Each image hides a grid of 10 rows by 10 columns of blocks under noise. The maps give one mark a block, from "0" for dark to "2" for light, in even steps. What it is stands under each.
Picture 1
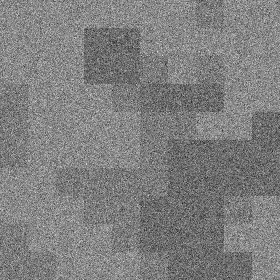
2 2 2 2 2 2 2 1 2 2
2 2 2 0 0 2 2 2 2 2
2 2 2 0 0 1 2 1 2 2
1 2 2 2 1 0 0 0 2 2
1 2 2 2 2 1 1 2 2 0
1 2 2 2 2 1 0 0 0 0
2 2 1 1 1 1 0 0 0 0
2 2 2 1 1 0 0 0 1 2
1 2 2 2 1 0 0 0 2 2
1 1 2 2 2 1 0 0 0 2
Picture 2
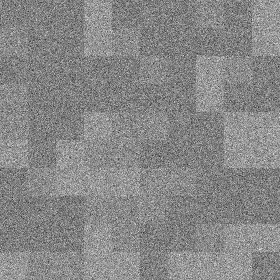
0 0 0 2 0 0 0 1 0 2
1 0 0 2 1 0 0 0 0 2
0 0 0 0 0 1 0 2 1 0
1 0 0 0 0 0 0 2 0 0
1 0 0 2 1 1 0 0 2 2
2 0 2 1 1 0 0 0 2 2
0 1 2 2 2 1 1 0 0 0
0 0 0 1 1 1 0 0 0 0
0 0 0 2 1 0 0 1 2 2
2 1 1 2 2 0 2 2 2 0
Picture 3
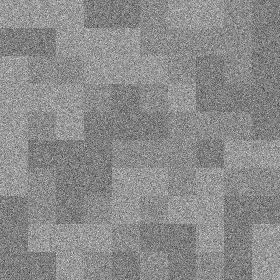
2 2 2 0 0 1 2 2 1 0
0 0 2 2 2 1 1 1 1 0
2 1 1 2 2 2 1 0 1 0
2 2 2 1 0 1 2 0 0 0
2 1 2 0 0 0 1 1 1 0
2 0 0 0 1 1 1 0 2 2
2 1 0 0 2 2 1 2 1 1
0 1 0 1 2 1 2 2 0 0
0 2 2 2 1 0 0 2 0 2
0 0 2 1 0 1 0 1 0 2
